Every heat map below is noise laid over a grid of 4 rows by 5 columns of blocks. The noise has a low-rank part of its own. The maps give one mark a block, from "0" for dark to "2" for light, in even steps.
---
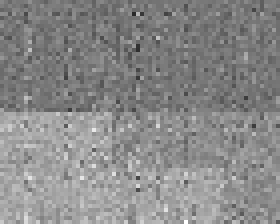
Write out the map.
00000
00000
22111
22221
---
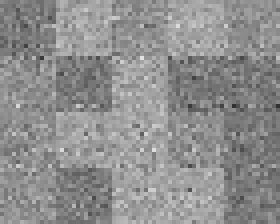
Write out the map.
02121
10200
12210
10220
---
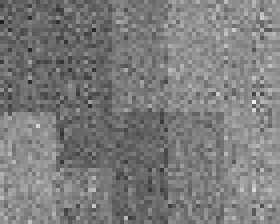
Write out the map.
00122
00122
20012
21012
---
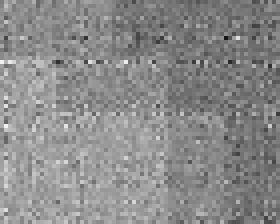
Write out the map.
11000
21100
22210
22210
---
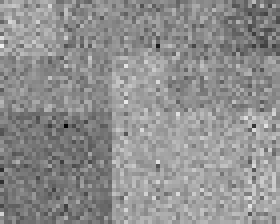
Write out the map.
21110
11211
00222
00222
